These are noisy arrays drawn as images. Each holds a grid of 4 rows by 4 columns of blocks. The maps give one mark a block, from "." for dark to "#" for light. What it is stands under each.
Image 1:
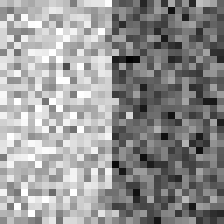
##..
##..
##..
##..
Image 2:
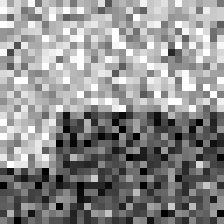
####
####
#...
....
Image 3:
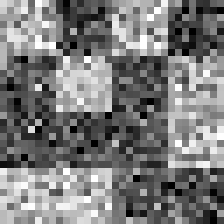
#.#.
.#.#
...#
##..
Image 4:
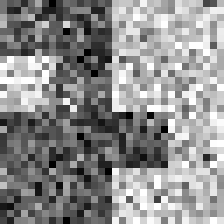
..##
#.##
...#
..##
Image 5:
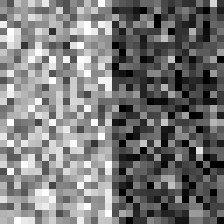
##..
##..
##..
##..
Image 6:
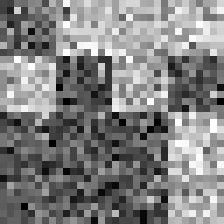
.###
#.#.
...#
...#
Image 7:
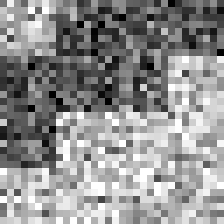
#...
...#
.###
####
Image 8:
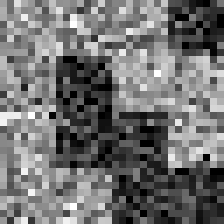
###.
#.##
#..#
##..
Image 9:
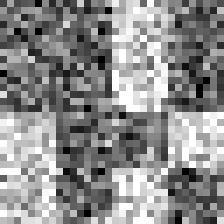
..#.
..#.
#..#
#.#.
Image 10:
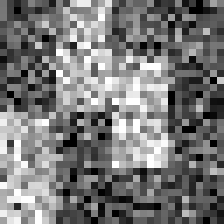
.#..
.##.
#.#.
#...
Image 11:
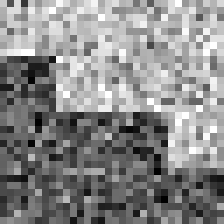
####
.###
...#
....
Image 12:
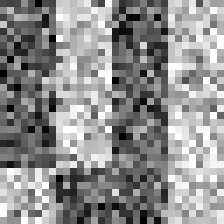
.#.#
.#.#
.#.#
#..#
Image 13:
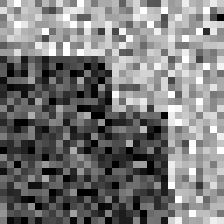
####
..##
...#
...#
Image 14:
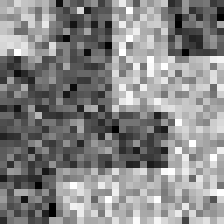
#.#.
..##
...#
.###
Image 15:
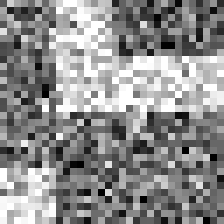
.#..
.###
....
#...
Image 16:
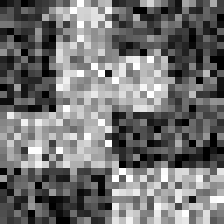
.#..
.##.
##..
..##
